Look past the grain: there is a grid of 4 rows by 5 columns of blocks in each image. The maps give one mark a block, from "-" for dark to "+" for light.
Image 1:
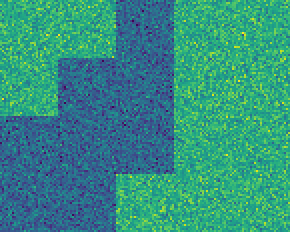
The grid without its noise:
+ + - + +
+ - - + +
- - - + +
- - + + +
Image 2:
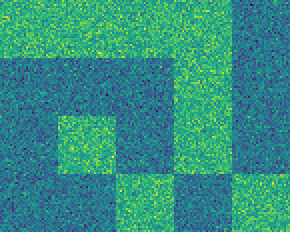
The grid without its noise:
+ + + + -
- - - + -
- + - + -
- - + - +
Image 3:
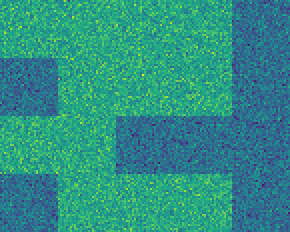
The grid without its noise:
+ + + + -
- + + + -
+ + - - -
- + + + -
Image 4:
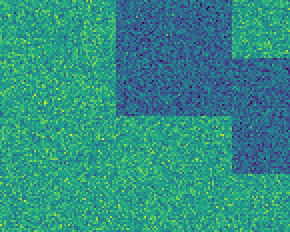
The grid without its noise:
+ + - - +
+ + - - -
+ + + + -
+ + + + +
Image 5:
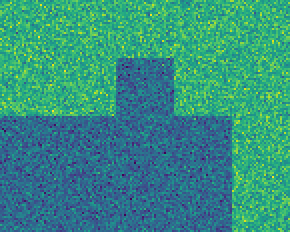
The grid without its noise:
+ + + + +
+ + - + +
- - - - +
- - - - +
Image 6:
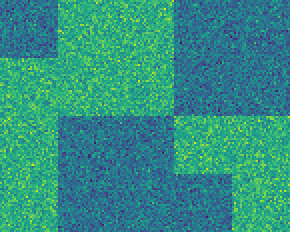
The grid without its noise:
- + + - -
+ + + - -
+ - - + +
+ - - - +
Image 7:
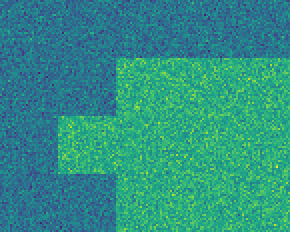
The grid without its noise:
- - - - -
- - + + +
- + + + +
- - + + +
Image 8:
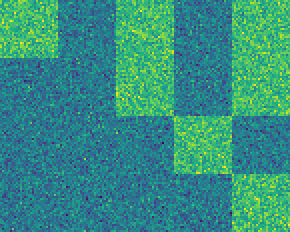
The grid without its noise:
+ - + - +
- - + - +
- - - + -
- - - - +
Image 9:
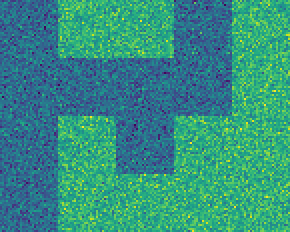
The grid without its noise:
- + + - +
- - - - +
- + - + +
- + + + +
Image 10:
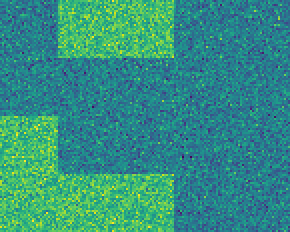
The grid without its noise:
- + + - -
- - - - -
+ - - - -
+ + + - -
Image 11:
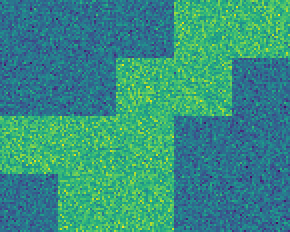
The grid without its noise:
- - - + +
- - + + -
+ + + - -
- + + - -
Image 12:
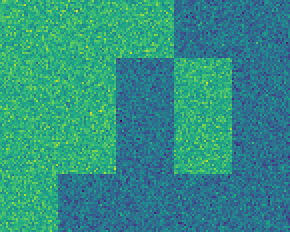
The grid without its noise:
+ + + - -
+ + - + -
+ + - + -
+ - - - -
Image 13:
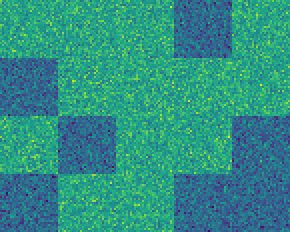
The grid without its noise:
+ + + - +
- + + + +
+ - + + -
- + + - -
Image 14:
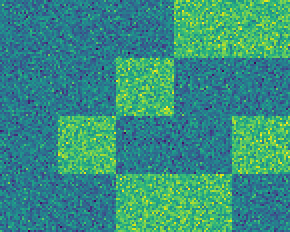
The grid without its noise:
- - - + +
- - + - -
- + - - +
- - + + -
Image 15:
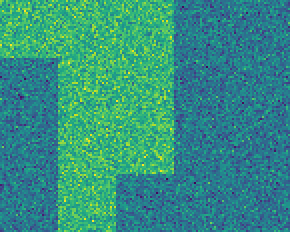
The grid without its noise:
+ + + - -
- + + - -
- + + - -
- + - - -
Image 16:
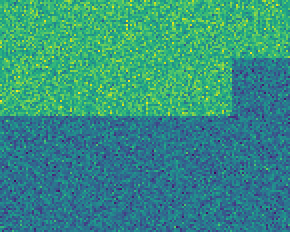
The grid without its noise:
+ + + + +
+ + + + -
- - - - -
- - - - -
